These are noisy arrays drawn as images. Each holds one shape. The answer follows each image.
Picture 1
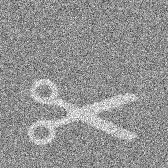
pair of scissors
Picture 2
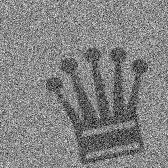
chess queen
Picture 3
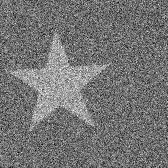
star
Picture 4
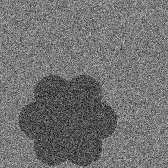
flower
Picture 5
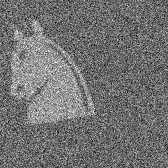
chess knight
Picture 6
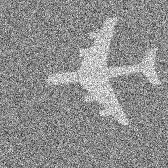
airplane
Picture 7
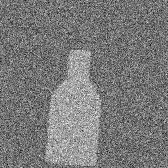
bottle
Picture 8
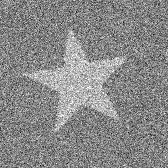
star
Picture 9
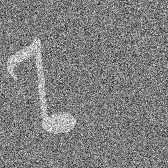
musical note
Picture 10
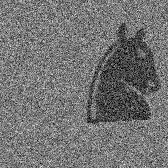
chess knight
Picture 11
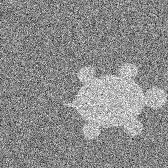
turtle
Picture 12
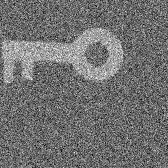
key
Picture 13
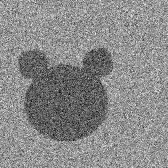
bear's head
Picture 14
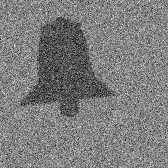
bell
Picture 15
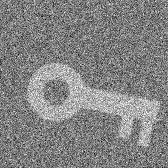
key
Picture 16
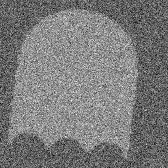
ghost
